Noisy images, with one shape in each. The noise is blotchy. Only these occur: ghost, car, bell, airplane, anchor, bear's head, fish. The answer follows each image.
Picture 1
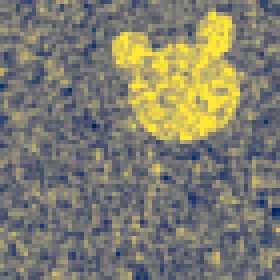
light bear's head
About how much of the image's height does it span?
half
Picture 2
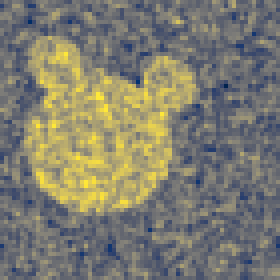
light bear's head
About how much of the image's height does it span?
two thirds
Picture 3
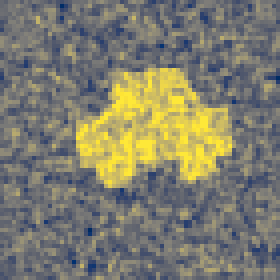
light car
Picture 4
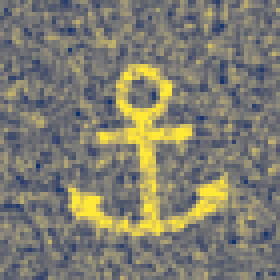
light anchor
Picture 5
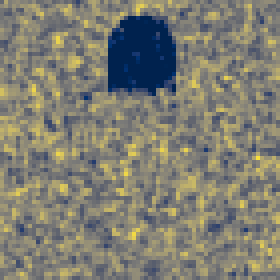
dark ghost, top middle
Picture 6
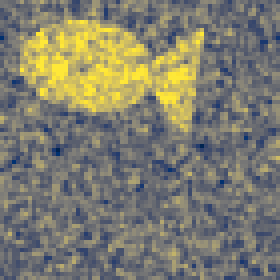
light fish
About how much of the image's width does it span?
two thirds
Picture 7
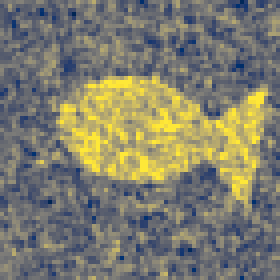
light fish
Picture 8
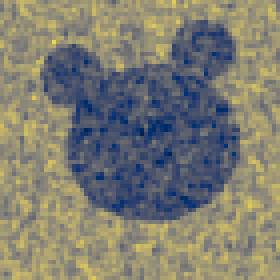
dark bear's head
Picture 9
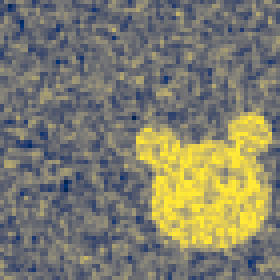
light bear's head
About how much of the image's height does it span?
half
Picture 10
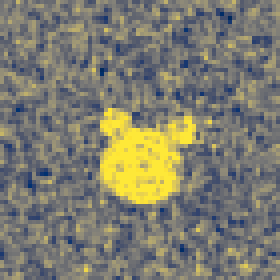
light bear's head, centre
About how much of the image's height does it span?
a third
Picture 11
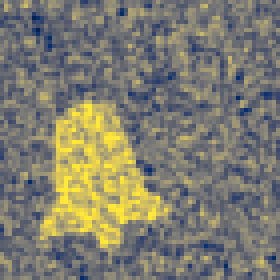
light bell
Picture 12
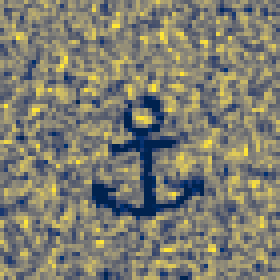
dark anchor, centre
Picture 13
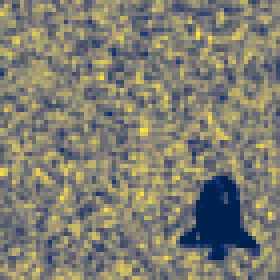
dark bell, bottom right
